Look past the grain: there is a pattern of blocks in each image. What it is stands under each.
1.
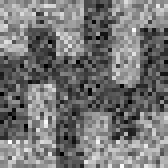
the same after a half turn
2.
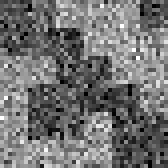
mirrored about the diagonal from the bottom left
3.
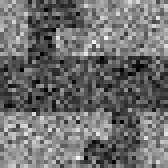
the same after a half turn
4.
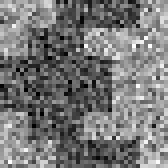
top and bottom mirror each other
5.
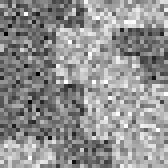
no symmetry
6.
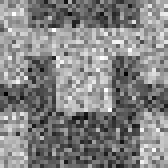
left and right mirror each other
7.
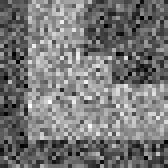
mirrored about the diagonal from the bottom left
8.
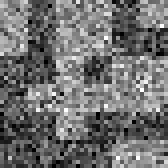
mirrored about the diagonal from the bottom left
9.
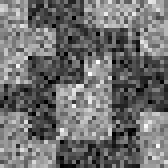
no symmetry
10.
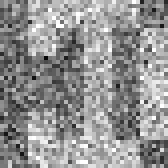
top and bottom mirror each other
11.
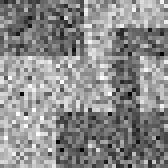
no symmetry
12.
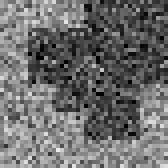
mirrored about the diagonal from the bottom left
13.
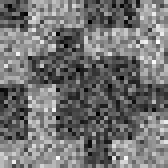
mirrored about the diagonal from the top left
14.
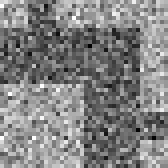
mirrored about the diagonal from the bottom left
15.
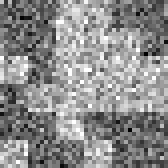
mirrored about the diagonal from the bottom left
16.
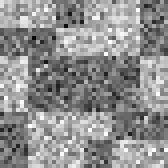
the same after a half turn
